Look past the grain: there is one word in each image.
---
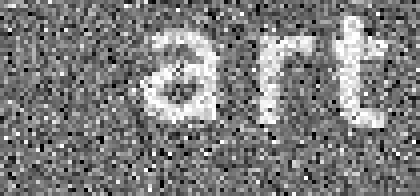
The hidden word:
art
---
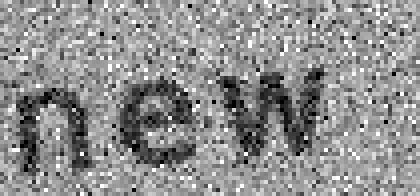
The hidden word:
new
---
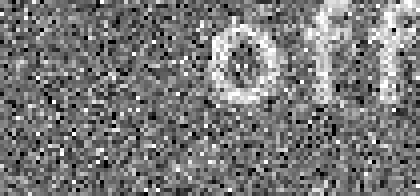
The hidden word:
off
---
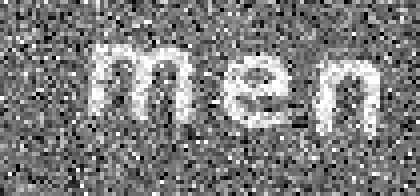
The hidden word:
men
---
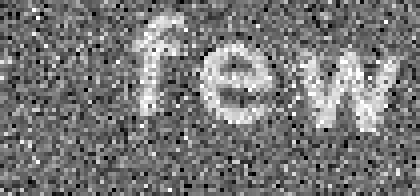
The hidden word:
few
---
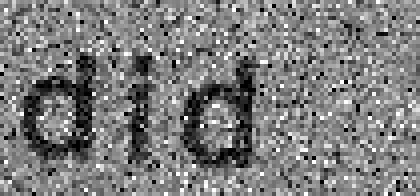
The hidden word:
did
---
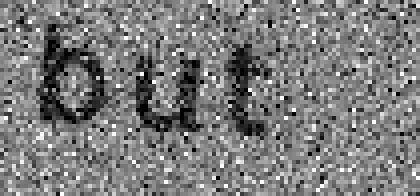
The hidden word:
but
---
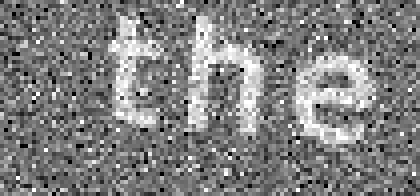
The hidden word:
the
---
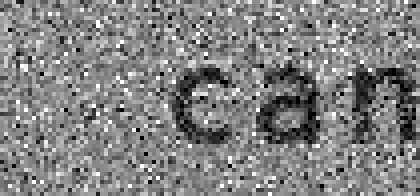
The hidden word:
can
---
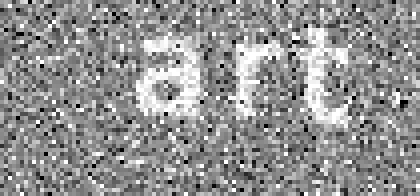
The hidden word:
art
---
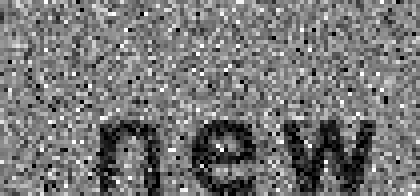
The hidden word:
new
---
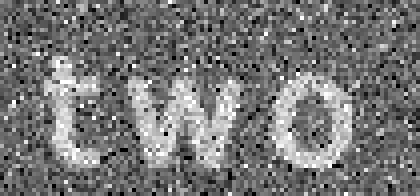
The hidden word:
two
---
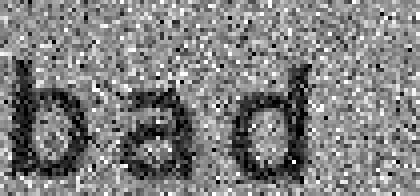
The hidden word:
bad
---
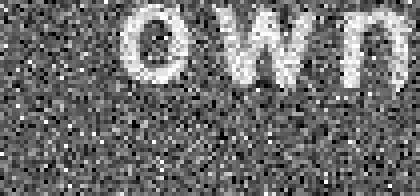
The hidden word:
own
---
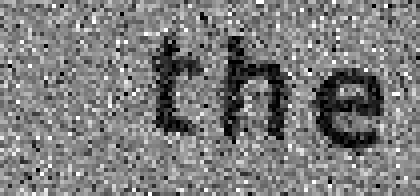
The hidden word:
the
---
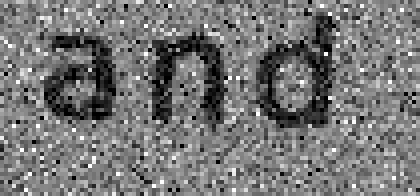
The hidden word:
and
